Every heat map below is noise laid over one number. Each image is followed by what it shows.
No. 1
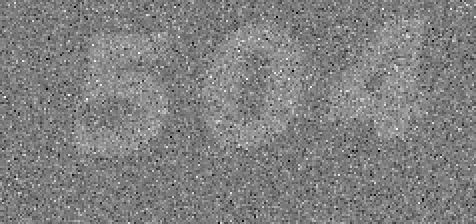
504
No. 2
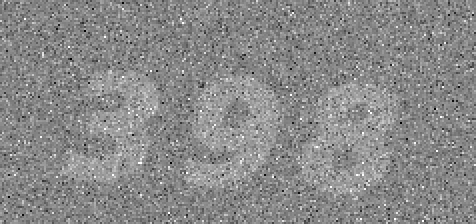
398
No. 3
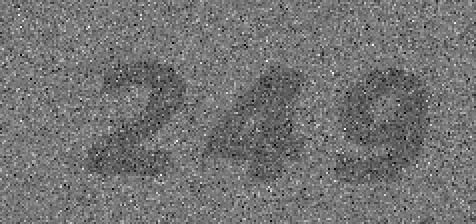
249
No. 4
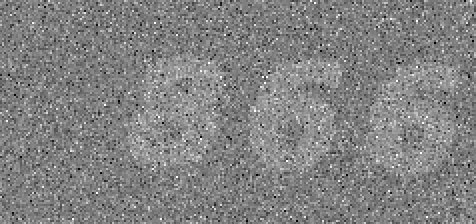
866
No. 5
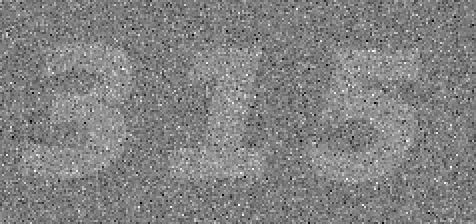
315
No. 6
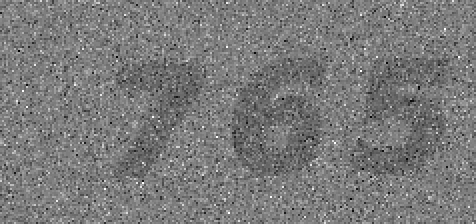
765
